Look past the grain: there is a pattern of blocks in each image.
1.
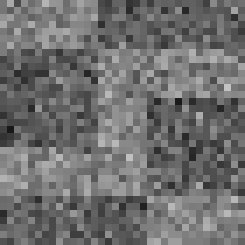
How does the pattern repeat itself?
the same after a half turn
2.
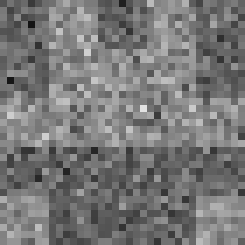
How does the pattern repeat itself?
left and right mirror each other
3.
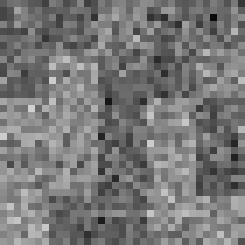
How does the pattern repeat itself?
no symmetry
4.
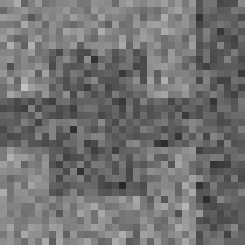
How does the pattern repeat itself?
top and bottom mirror each other
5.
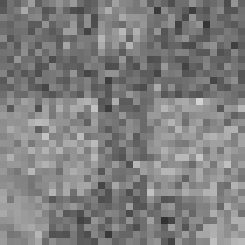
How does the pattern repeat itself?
left and right mirror each other
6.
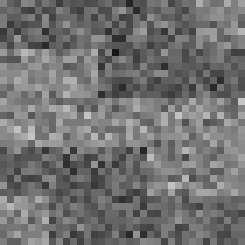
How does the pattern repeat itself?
the same after a half turn
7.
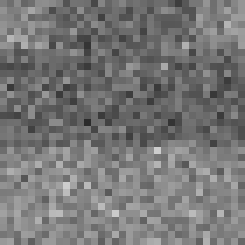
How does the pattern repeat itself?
left and right mirror each other
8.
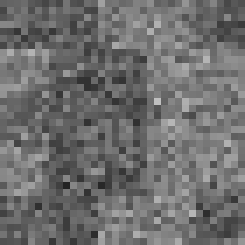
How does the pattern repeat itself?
top and bottom mirror each other
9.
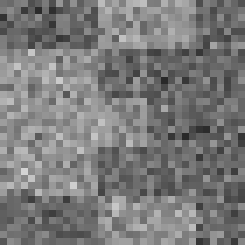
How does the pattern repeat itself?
top and bottom mirror each other
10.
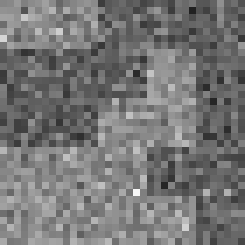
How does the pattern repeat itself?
no symmetry
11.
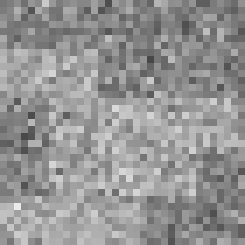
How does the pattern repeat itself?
no symmetry
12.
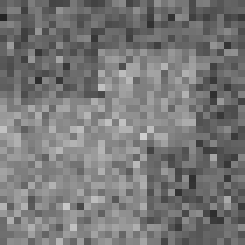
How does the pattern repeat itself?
mirrored about the diagonal from the bottom left
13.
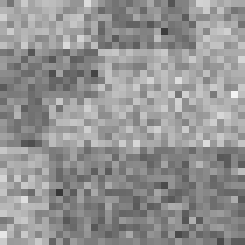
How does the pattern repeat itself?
no symmetry
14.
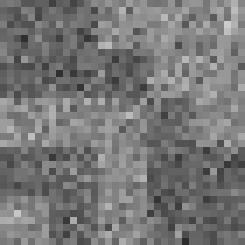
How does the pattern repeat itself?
mirrored about the diagonal from the bottom left
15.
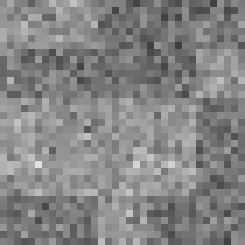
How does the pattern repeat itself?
no symmetry
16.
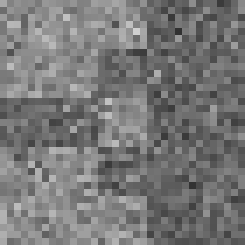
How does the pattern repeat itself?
top and bottom mirror each other
